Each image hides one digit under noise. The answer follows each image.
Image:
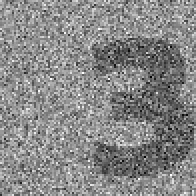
dark 3
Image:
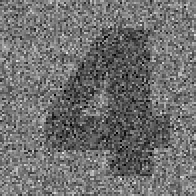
dark 4
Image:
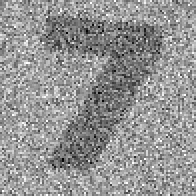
dark 7
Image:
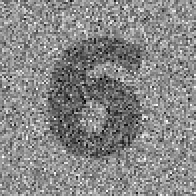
dark 6
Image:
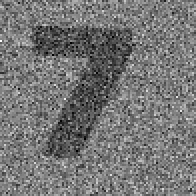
dark 7
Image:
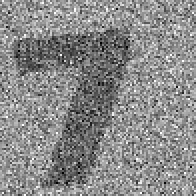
dark 7
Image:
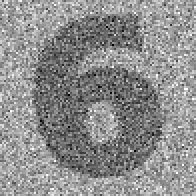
dark 6
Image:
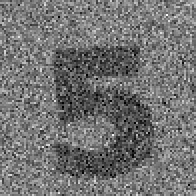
dark 5
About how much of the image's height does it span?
two thirds
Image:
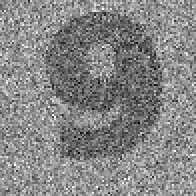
dark 9
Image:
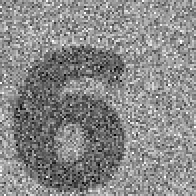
dark 6
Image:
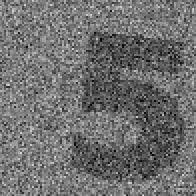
dark 5
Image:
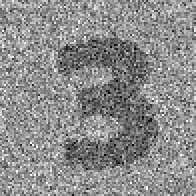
dark 3
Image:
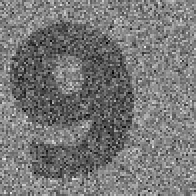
dark 9
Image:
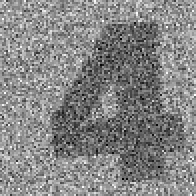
dark 4
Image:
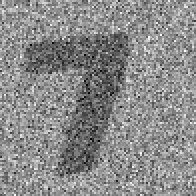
dark 7
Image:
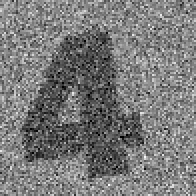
dark 4
